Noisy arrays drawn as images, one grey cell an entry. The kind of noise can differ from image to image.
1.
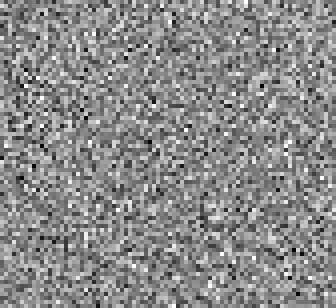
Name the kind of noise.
independent entries
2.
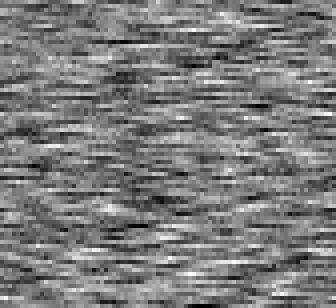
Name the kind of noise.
streaked along the rows
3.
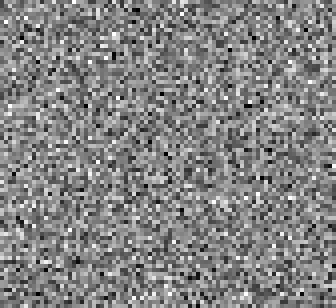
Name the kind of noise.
independent entries
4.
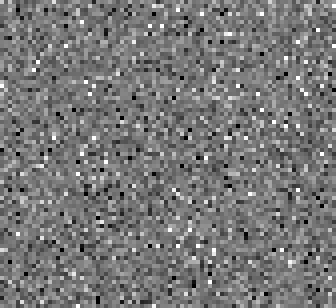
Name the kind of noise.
heavy tails
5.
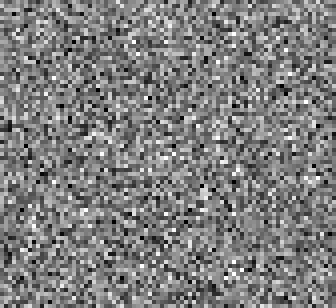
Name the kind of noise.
independent entries
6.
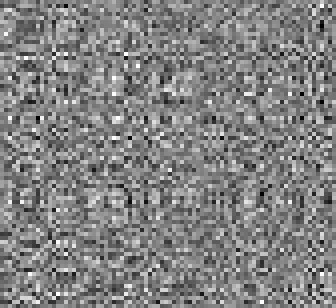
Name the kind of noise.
low rank plus noise
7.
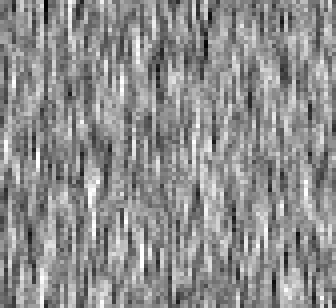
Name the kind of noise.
streaked along the columns
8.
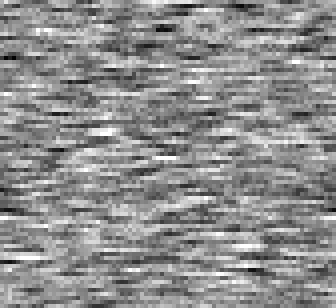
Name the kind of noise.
streaked along the rows
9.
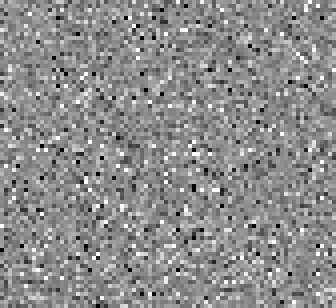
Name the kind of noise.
heavy tails
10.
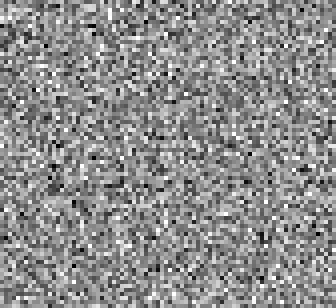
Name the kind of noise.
independent entries
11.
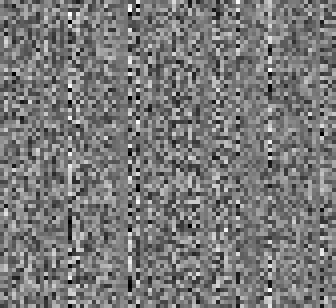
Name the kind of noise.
columns of uneven size
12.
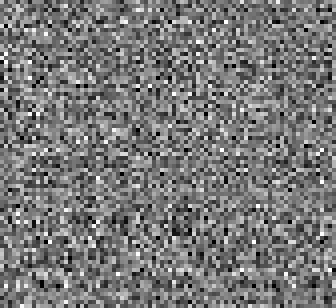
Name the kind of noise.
low rank plus noise
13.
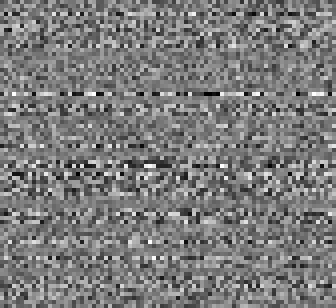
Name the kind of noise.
rows of uneven size
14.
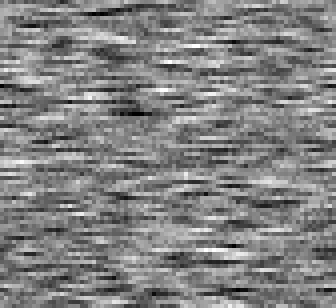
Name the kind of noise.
streaked along the rows
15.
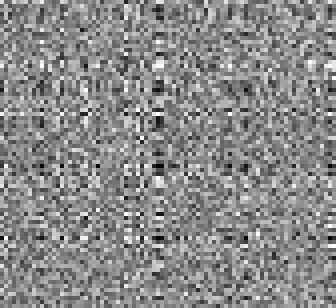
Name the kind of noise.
low rank plus noise
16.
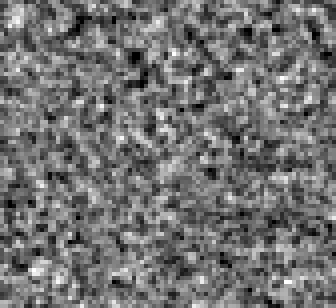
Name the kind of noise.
blotchy
